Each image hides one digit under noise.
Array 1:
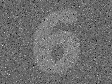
6
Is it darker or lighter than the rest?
lighter
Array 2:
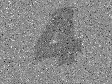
4
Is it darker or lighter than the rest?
darker
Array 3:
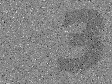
3
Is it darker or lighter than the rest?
darker
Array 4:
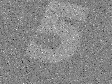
5
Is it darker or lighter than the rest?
lighter
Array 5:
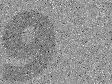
9
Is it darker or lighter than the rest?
darker
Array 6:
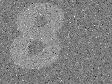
8
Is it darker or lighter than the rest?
lighter
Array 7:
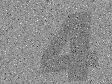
4
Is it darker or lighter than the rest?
darker
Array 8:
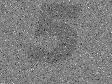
5
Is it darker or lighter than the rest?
darker
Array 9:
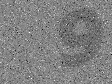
9
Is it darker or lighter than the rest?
darker
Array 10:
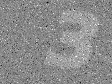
3
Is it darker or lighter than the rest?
lighter
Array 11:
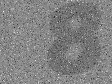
8
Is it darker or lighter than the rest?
darker
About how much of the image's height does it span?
nearly all
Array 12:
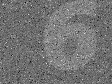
6
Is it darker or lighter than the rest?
lighter
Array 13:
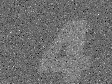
4
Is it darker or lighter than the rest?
lighter
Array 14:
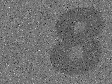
8
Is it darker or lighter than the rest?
darker
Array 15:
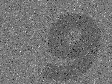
9
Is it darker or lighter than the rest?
darker
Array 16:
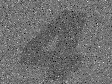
4
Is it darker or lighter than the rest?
darker
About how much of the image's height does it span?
nearly all
